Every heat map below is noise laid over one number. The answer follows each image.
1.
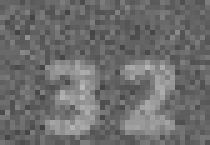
32
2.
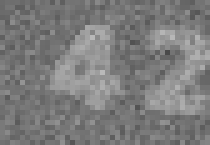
42
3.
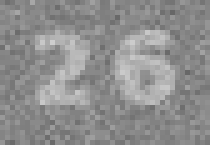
26
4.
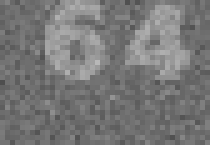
64
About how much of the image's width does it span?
two thirds
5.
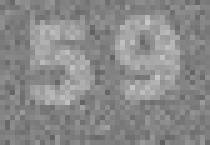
59
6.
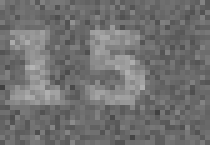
15
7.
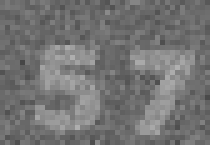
57
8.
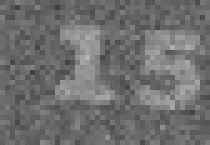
15
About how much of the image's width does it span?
two thirds
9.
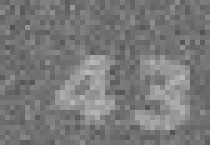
43
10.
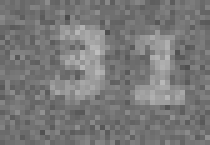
31
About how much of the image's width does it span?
two thirds
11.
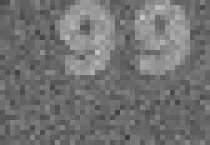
99
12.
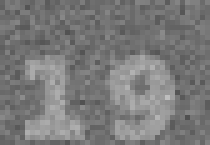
19
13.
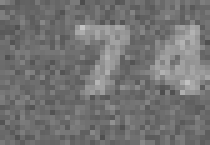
74
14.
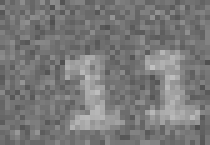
11
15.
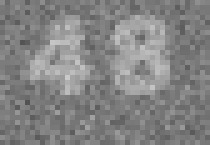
48
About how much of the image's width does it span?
two thirds
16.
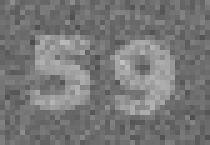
59
